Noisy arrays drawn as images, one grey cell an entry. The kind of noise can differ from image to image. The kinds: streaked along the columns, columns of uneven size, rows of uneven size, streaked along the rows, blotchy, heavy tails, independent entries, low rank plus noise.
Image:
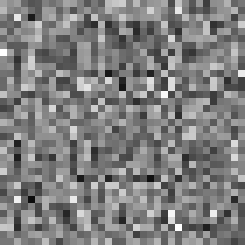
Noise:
low rank plus noise
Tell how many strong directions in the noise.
three or four
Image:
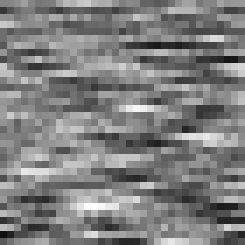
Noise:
streaked along the rows
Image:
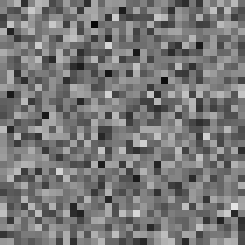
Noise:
independent entries
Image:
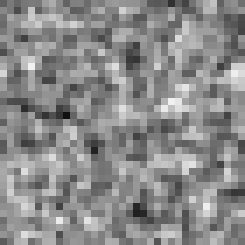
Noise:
blotchy
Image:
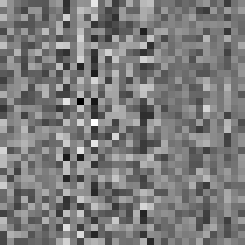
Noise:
columns of uneven size
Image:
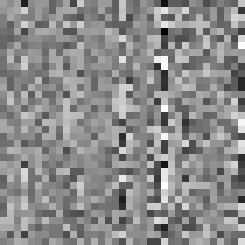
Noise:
columns of uneven size
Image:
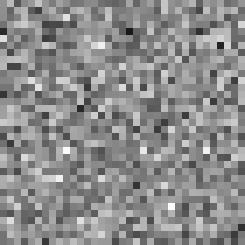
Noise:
independent entries
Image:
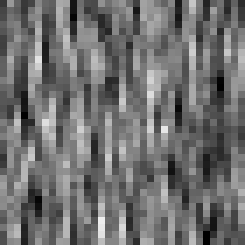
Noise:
streaked along the columns
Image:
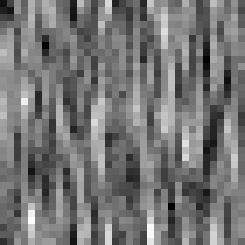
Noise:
streaked along the columns
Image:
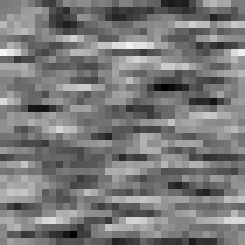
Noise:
streaked along the rows
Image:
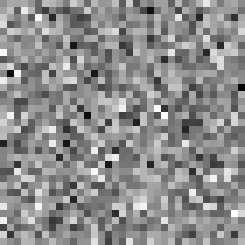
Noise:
independent entries
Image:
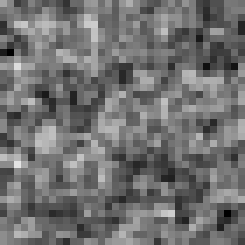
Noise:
blotchy
